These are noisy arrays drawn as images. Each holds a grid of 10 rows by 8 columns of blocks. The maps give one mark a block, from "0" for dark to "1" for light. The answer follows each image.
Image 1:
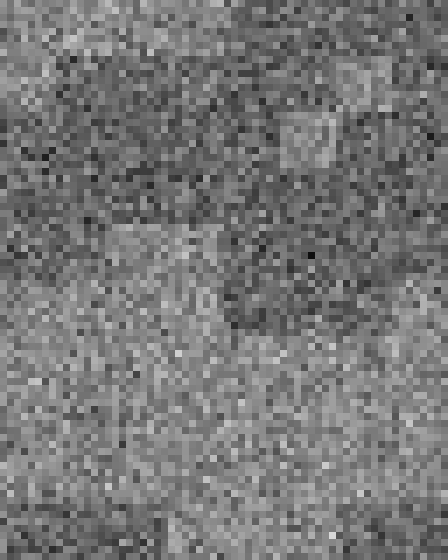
1 1 1 1 0 0 0 0
1 0 0 0 0 0 1 0
0 0 0 0 0 1 0 0
0 0 0 0 0 0 0 0
0 0 1 1 0 0 0 0
1 1 1 1 0 0 0 1
1 1 1 1 1 1 1 1
1 1 1 1 1 1 1 1
1 1 1 1 1 1 1 1
0 0 0 1 1 1 0 0
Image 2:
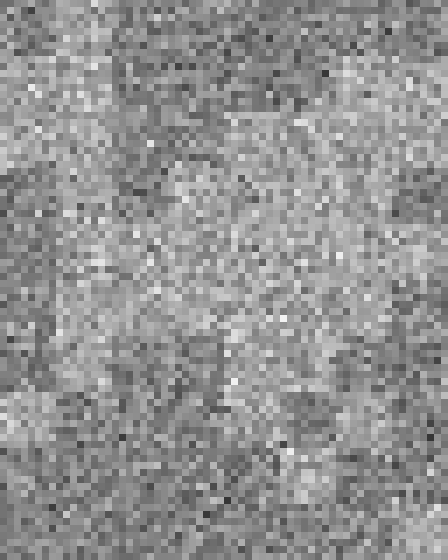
0 1 0 0 0 0 0 0
1 1 0 0 0 0 1 1
1 1 0 0 1 1 1 1
0 1 0 1 1 1 1 0
0 1 1 1 1 1 1 1
0 1 1 1 1 1 1 0
0 1 0 0 1 1 0 0
1 0 0 0 1 0 1 0
0 0 0 0 0 1 0 0
0 0 0 0 0 0 0 1
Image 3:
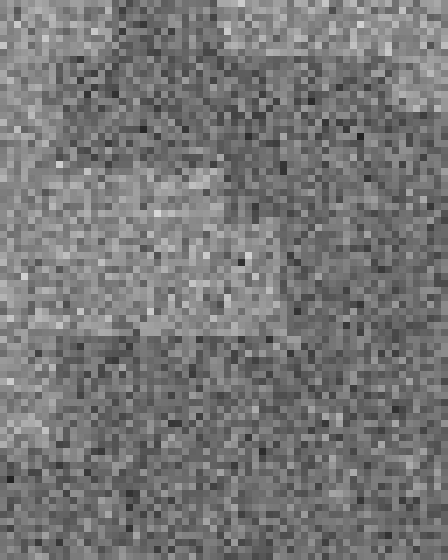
1 1 0 0 1 1 1 1
1 0 0 0 0 0 0 1
1 0 0 0 0 0 0 0
1 1 1 1 0 0 0 0
1 1 1 1 1 0 0 0
1 1 1 1 1 0 0 0
1 0 0 0 0 0 0 0
1 0 0 0 0 0 0 0
0 0 0 0 0 0 0 0
0 0 0 0 0 0 0 0
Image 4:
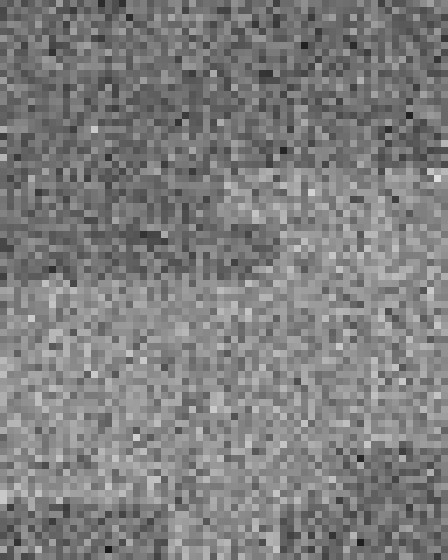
0 0 0 0 0 0 0 0
0 0 0 0 0 0 0 0
0 0 0 0 0 0 0 0
0 0 0 0 1 1 1 1
0 0 0 0 0 1 1 1
1 1 1 1 1 1 1 1
1 1 1 1 1 1 1 1
1 1 1 1 1 1 1 1
1 1 1 1 1 1 0 0
0 0 0 1 1 0 0 0
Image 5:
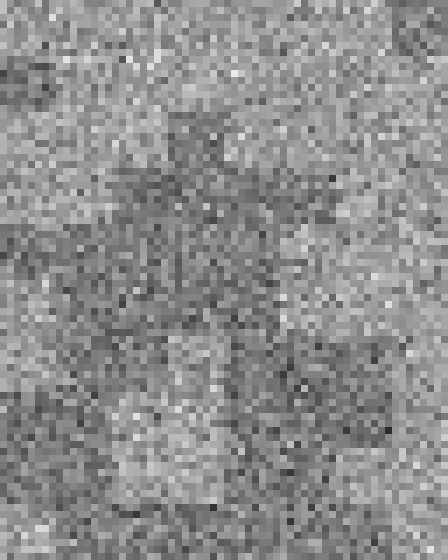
1 1 1 1 1 1 1 0
0 1 1 1 1 1 1 1
1 1 1 0 1 1 1 1
1 1 0 0 0 0 1 1
0 0 0 0 0 1 1 1
1 0 0 0 0 1 1 1
1 0 0 1 0 0 0 1
0 0 1 1 0 0 0 1
0 0 1 1 0 0 1 1
1 0 0 0 0 0 0 1
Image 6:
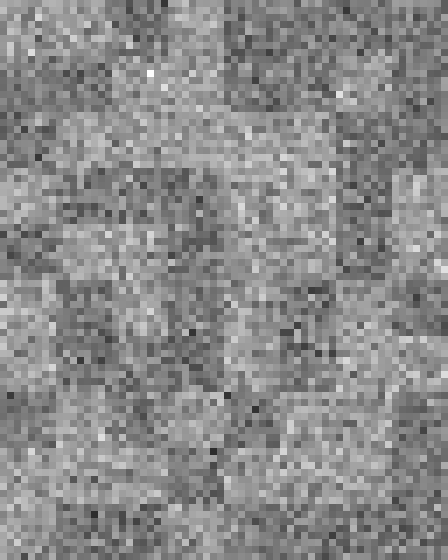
1 1 0 1 0 0 0 0
0 0 1 1 0 0 1 0
0 1 1 1 1 1 0 0
1 0 0 0 1 1 0 1
0 1 1 0 1 1 0 1
1 0 1 0 1 0 1 0
1 0 0 0 1 0 1 1
0 1 0 1 0 1 1 0
1 1 1 0 1 1 1 0
1 0 0 1 0 0 0 0
